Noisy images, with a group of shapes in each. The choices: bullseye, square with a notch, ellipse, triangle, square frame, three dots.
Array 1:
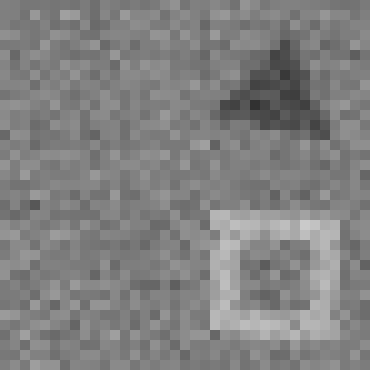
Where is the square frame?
bottom right
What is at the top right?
triangle
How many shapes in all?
2
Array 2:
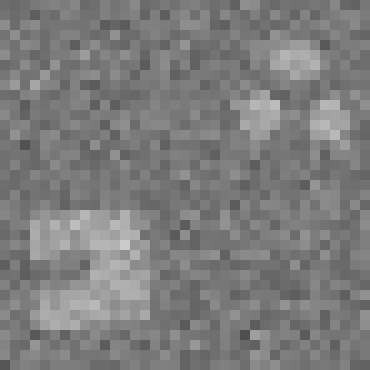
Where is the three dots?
top right
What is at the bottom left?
square with a notch
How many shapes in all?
2
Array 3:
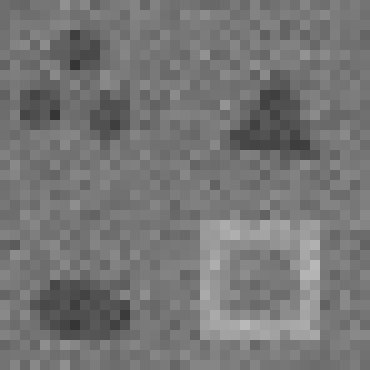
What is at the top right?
triangle
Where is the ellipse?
bottom left
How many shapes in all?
4
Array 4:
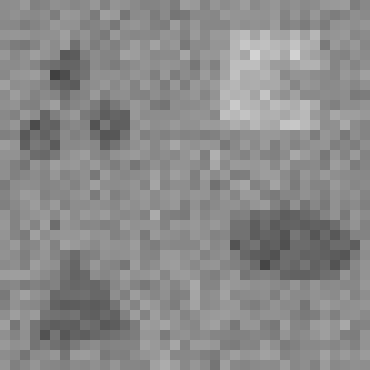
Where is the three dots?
top left
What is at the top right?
square with a notch
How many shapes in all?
4
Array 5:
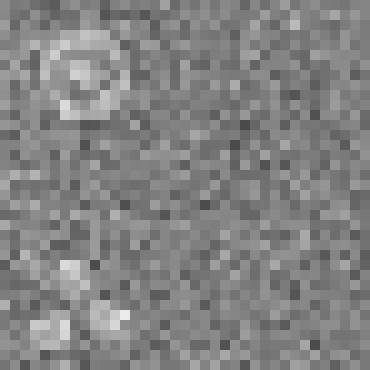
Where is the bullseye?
top left
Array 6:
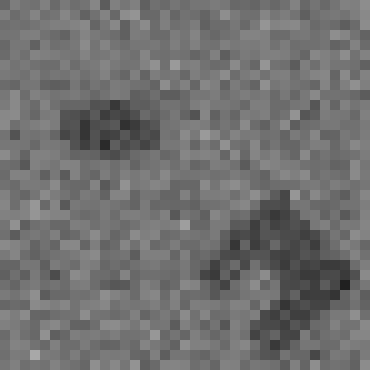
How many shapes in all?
2
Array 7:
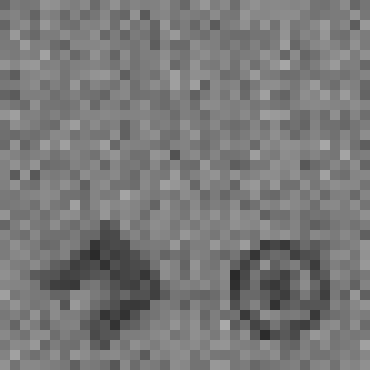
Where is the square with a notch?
bottom left
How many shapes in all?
2
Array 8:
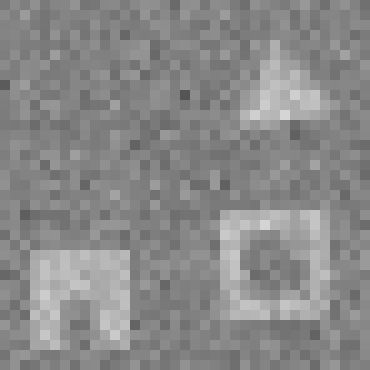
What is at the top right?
triangle
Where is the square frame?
bottom right
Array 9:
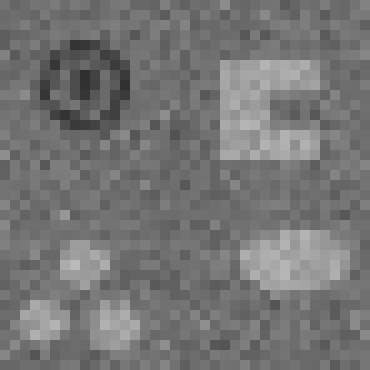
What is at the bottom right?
ellipse
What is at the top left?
bullseye
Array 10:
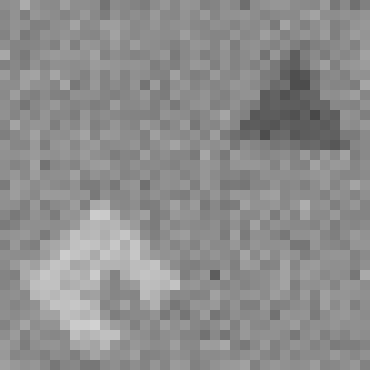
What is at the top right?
triangle
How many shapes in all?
2
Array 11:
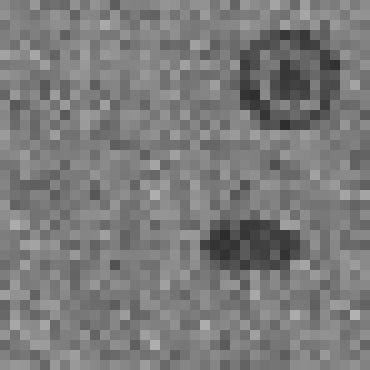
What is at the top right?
bullseye
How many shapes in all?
2
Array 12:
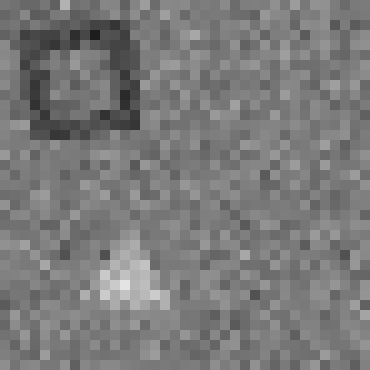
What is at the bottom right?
nothing
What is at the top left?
square frame
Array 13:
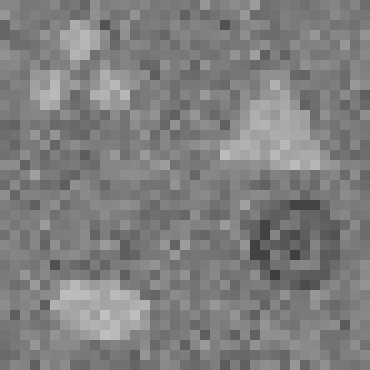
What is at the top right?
triangle
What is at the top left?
three dots
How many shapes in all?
4
